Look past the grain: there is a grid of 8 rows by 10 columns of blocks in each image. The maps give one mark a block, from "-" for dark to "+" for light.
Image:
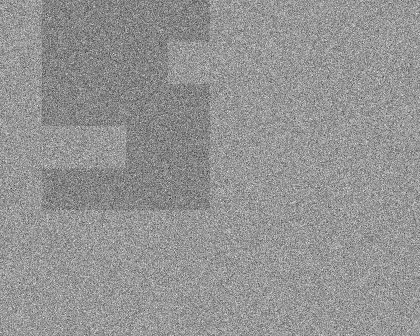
+ - - - - + + + + +
+ - - - + + + + + +
+ - - - - + + + + +
+ + + - - + + + + +
+ - - - - + + + + +
+ + + + + + + + + +
+ + + + + + + + + +
+ + + + + + + + + +
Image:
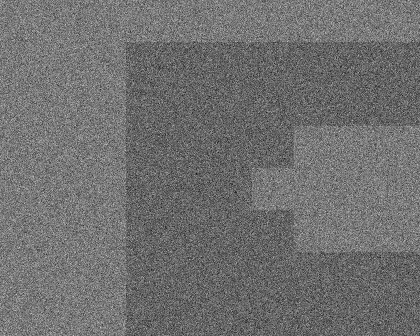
+ + + + + + + + + +
+ + + - - - - - - -
+ + + - - - - - - -
+ + + - - - - + + +
+ + + - - - + + + +
+ + + - - - - + + +
+ + + - - - - - - -
+ + + - - - - - - -
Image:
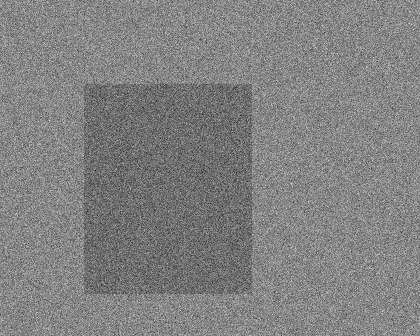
+ + + + + + + + + +
+ + + + + + + + + +
+ + - - - - + + + +
+ + - - - - + + + +
+ + - - - - + + + +
+ + - - - - + + + +
+ + - - - - + + + +
+ + + + + + + + + +
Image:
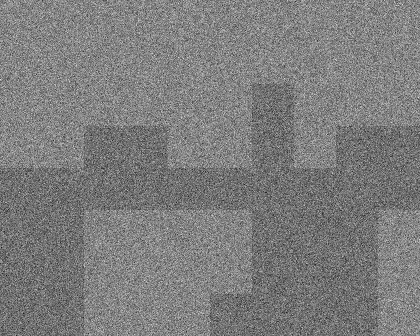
+ + + + + + + + + +
+ + + + + + + + + +
+ + + + + + - + + +
+ + - - + + - + - -
- - - - - - - - - -
- - + + + + - - - +
- - + + + + - - - +
- - + + + - - - - +
